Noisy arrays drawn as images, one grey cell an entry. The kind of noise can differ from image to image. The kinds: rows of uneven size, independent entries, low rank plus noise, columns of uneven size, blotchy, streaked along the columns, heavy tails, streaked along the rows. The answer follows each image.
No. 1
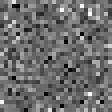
heavy tails
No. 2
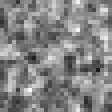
blotchy
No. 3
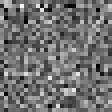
low rank plus noise
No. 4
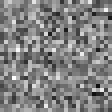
low rank plus noise
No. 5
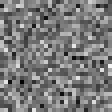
independent entries
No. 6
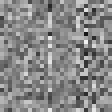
columns of uneven size
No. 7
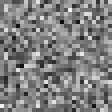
independent entries
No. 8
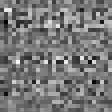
rows of uneven size
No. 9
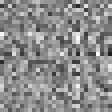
low rank plus noise
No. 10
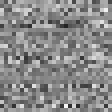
rows of uneven size
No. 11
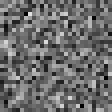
independent entries
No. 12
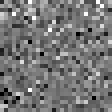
heavy tails
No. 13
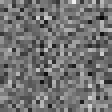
low rank plus noise
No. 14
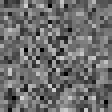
low rank plus noise
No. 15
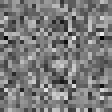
low rank plus noise
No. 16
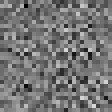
low rank plus noise
